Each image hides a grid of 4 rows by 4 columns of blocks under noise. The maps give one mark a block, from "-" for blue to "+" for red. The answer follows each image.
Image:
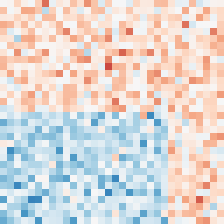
++++
++++
---+
---+
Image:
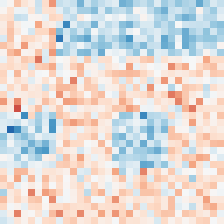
+---
++++
-+-+
++++
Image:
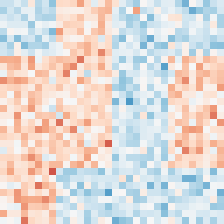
-+--
++-+
++-+
+---
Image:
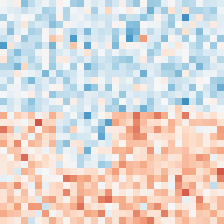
----
----
+-++
++++
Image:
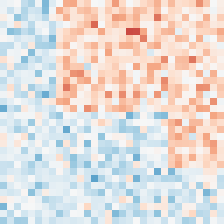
-+++
-+++
---+
----
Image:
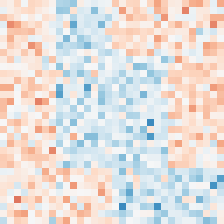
+-++
+--+
+--+
++--
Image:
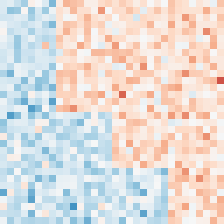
-+++
-+++
--++
---+
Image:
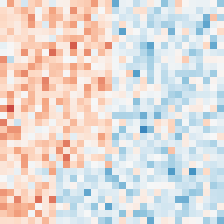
++--
++--
++--
+---
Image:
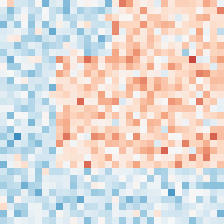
--++
-+++
-+++
----
